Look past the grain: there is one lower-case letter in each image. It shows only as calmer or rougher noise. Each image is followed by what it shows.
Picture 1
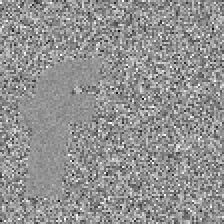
f
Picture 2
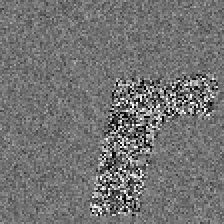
r
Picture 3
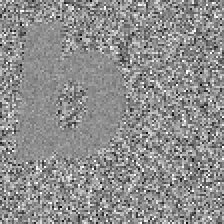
b
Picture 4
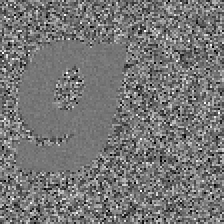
g
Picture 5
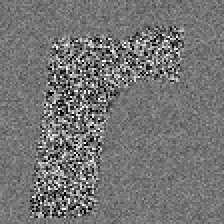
r
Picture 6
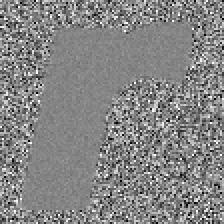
r
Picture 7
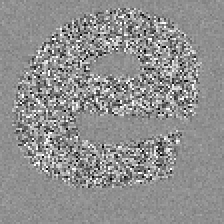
e
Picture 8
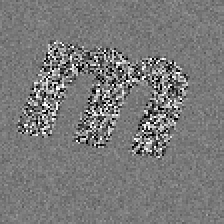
m
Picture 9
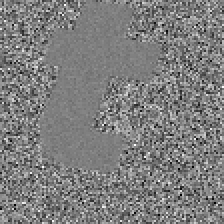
t
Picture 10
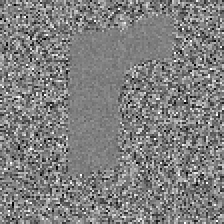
r
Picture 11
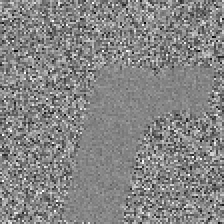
r
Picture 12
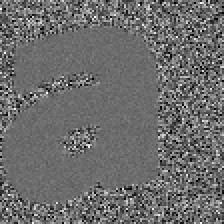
a
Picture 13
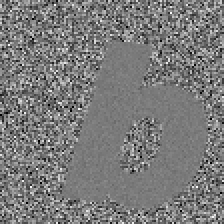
b
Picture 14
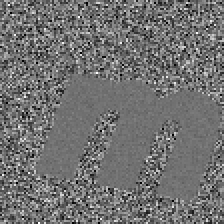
m
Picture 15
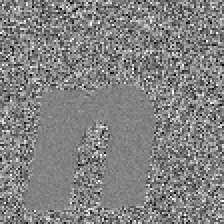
n
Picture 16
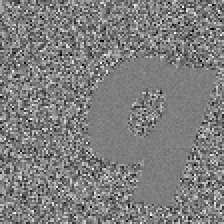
q
